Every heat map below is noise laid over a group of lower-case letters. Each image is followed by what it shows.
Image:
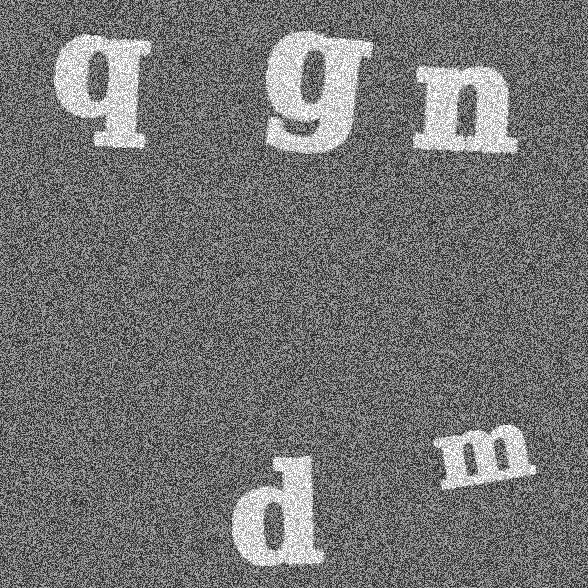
top left: light q; top middle: light g; top right: light n; bottom middle: light d; bottom right: light m
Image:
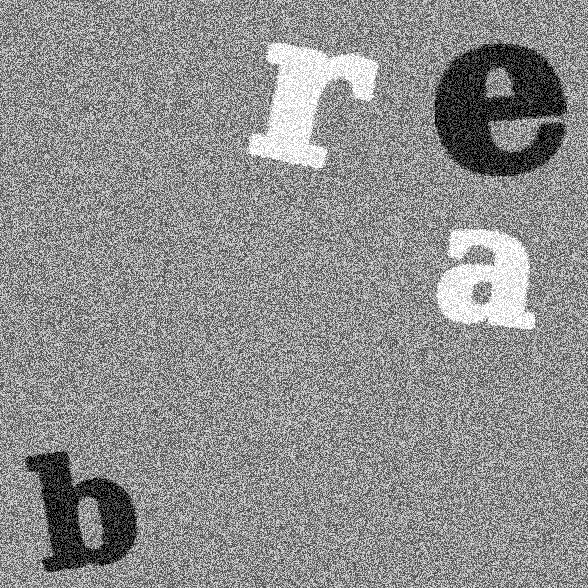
top middle: light r; top right: dark e; middle right: light a; bottom left: dark b
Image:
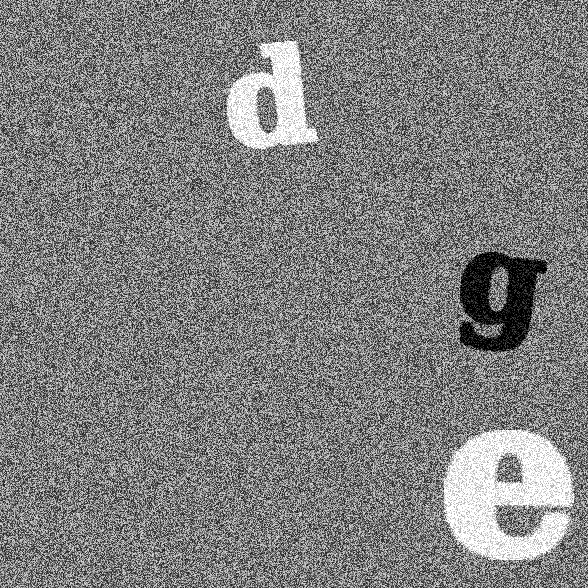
top middle: light d; middle right: dark g; bottom right: light e
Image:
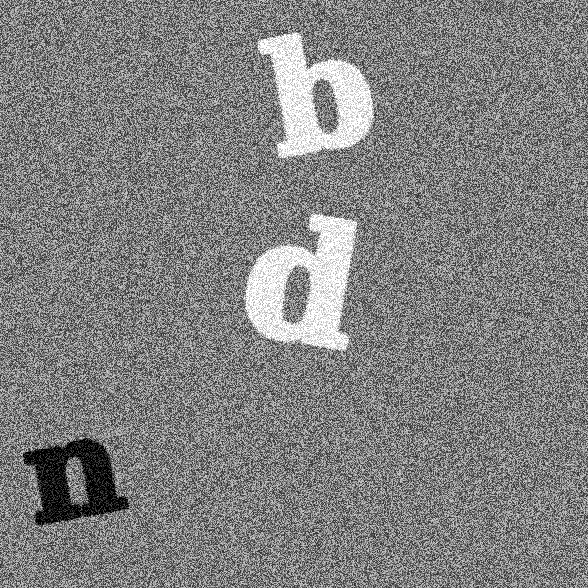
top middle: light b; centre: light d; bottom left: dark n
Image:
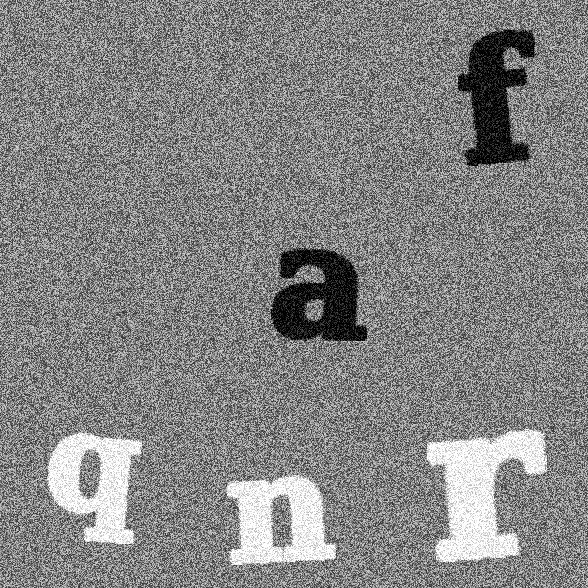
top right: dark f; centre: dark a; bottom left: light q; bottom middle: light n; bottom right: light r
